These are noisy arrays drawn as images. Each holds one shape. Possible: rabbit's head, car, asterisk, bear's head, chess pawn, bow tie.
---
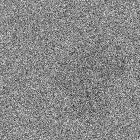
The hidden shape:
car
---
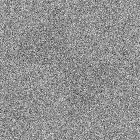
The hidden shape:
bow tie
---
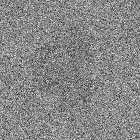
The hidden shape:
car
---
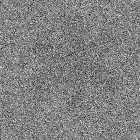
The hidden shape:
asterisk
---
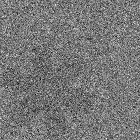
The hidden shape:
asterisk
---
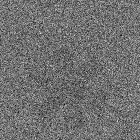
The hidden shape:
asterisk
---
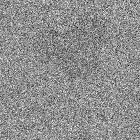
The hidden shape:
car
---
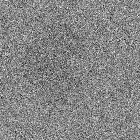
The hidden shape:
car
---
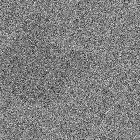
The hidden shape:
bear's head
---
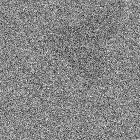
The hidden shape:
chess pawn
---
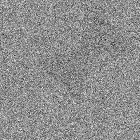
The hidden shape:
bow tie
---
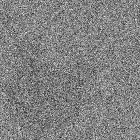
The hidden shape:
bear's head
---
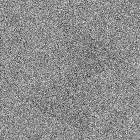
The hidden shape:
bow tie
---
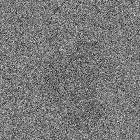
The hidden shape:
car
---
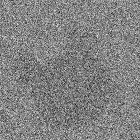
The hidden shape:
bear's head
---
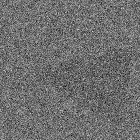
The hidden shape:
chess pawn
